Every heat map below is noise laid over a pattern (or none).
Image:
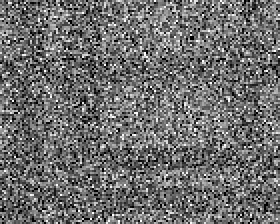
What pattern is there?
bands of rows crossing bands of columns
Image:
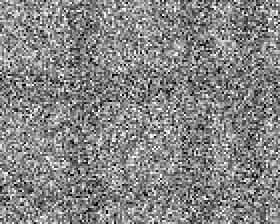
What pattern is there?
bands of rows crossing bands of columns
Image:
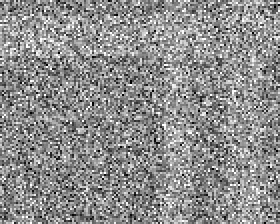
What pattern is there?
bands of rows crossing bands of columns
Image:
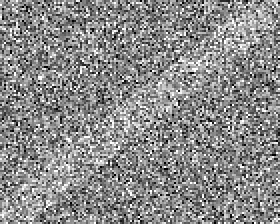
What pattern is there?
a diagonal band
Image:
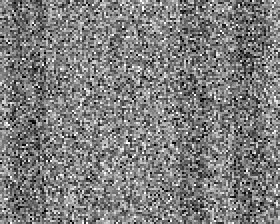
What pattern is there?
bands of columns
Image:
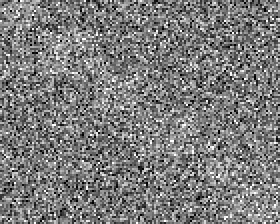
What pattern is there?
blocks along the diagonal
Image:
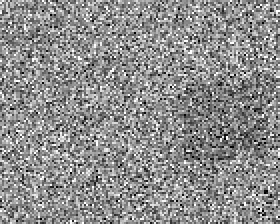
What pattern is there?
one block
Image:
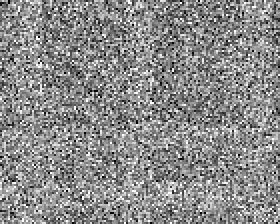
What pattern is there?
bands of rows crossing bands of columns
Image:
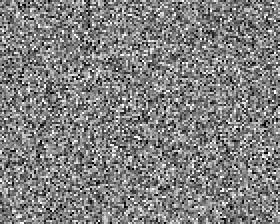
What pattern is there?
only noise
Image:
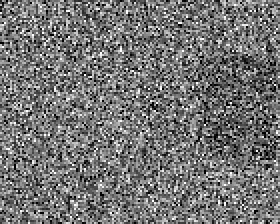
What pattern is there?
one block
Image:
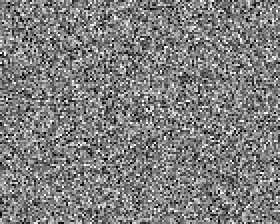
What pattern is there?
only noise
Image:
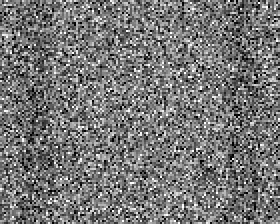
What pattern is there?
bands of columns
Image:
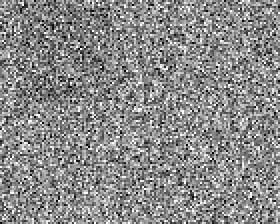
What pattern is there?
one block
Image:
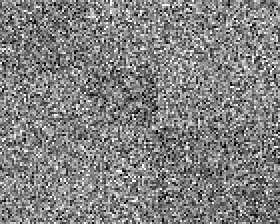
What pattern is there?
blocks along the diagonal
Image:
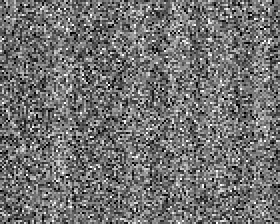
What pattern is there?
bands of columns
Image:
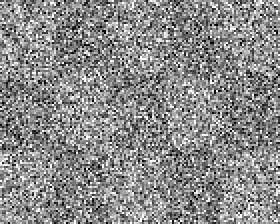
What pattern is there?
a checkerboard
